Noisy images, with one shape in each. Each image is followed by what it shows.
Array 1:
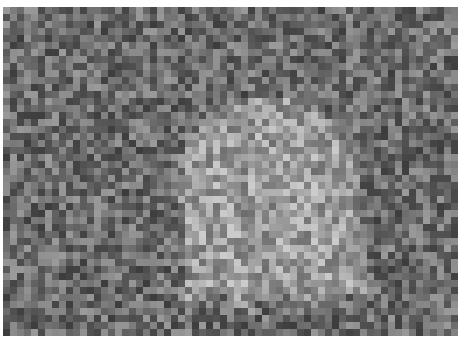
ghost
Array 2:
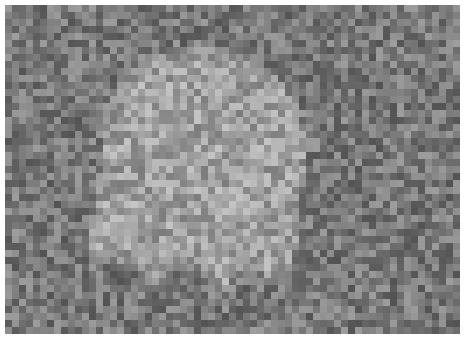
ghost
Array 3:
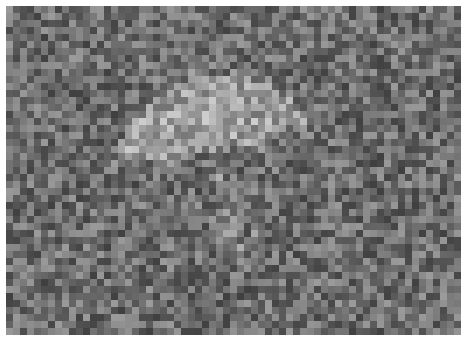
umbrella
